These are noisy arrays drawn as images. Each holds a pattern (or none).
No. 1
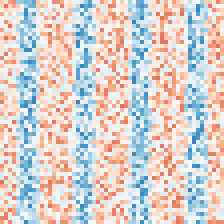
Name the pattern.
vertical stripes
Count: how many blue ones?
4
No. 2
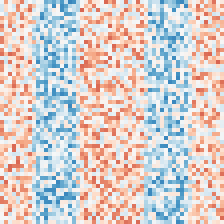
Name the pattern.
vertical stripes
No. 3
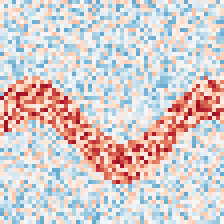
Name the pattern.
a wavy band
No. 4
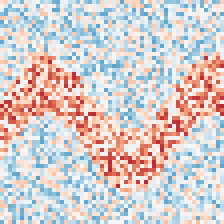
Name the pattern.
a wavy band
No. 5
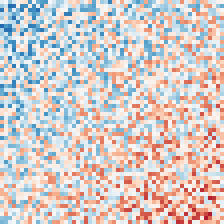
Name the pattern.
a smooth slope
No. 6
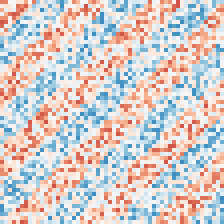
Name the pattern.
diagonal stripes
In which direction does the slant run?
bottom left to top right
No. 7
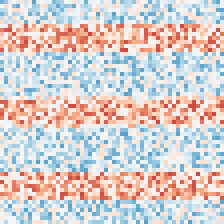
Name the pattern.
horizontal stripes
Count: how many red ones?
3
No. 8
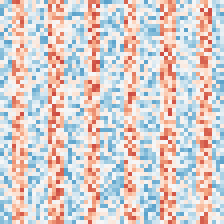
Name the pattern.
vertical stripes
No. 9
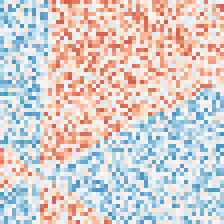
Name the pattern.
spokes from one point
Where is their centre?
bottom left
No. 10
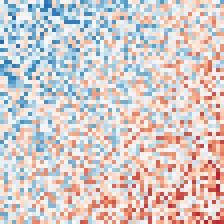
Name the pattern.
a smooth slope
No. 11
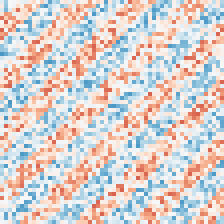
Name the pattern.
diagonal stripes
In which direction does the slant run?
bottom left to top right
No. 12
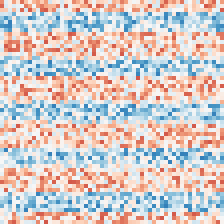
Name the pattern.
horizontal stripes
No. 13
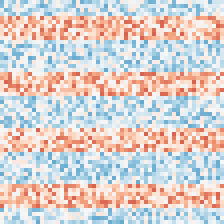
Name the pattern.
horizontal stripes
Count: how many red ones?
4
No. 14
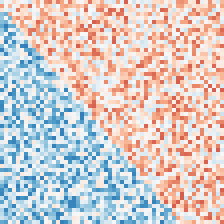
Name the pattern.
a sharp edge
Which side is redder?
top right
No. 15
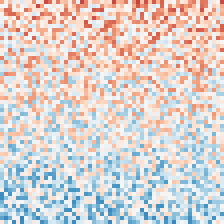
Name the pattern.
a smooth slope
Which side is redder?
top
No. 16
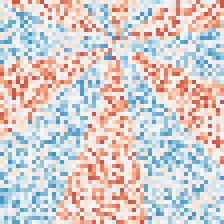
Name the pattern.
spokes from one point
